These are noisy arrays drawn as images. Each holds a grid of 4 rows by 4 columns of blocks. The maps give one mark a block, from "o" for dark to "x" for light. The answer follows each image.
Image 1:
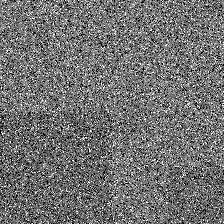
xxxx
xxxx
ooxx
ooxo
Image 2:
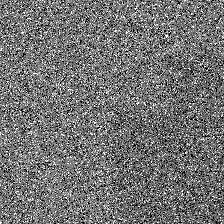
xxxx
xxxo
xxoo
xxoo
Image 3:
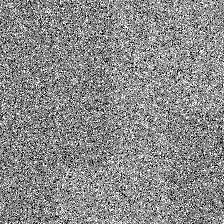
ooxx
ooxx
ooxo
oxxo
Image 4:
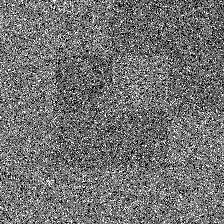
xxoo
xoxo
xoox
xxxx
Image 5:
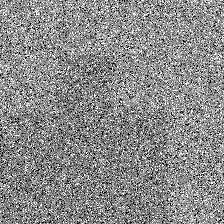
xxxx
xoxx
ooox
ooox
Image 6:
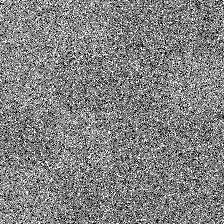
xxoo
xoox
oxoo
xooo
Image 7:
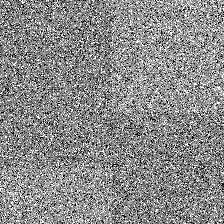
ooxx
ooxx
oooo
xxoo
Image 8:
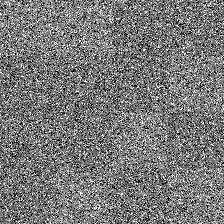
xxoo
ooox
ooxo
oxox
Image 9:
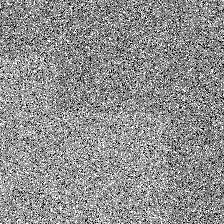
oooo
xooo
xxxo
xxxo
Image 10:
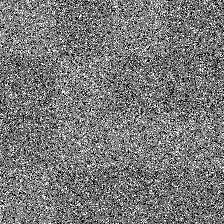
xoxo
oxoo
oxxx
xooo
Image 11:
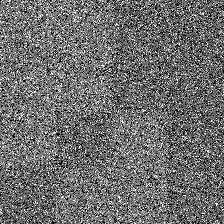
xxoo
xxoo
xoxo
oxxo
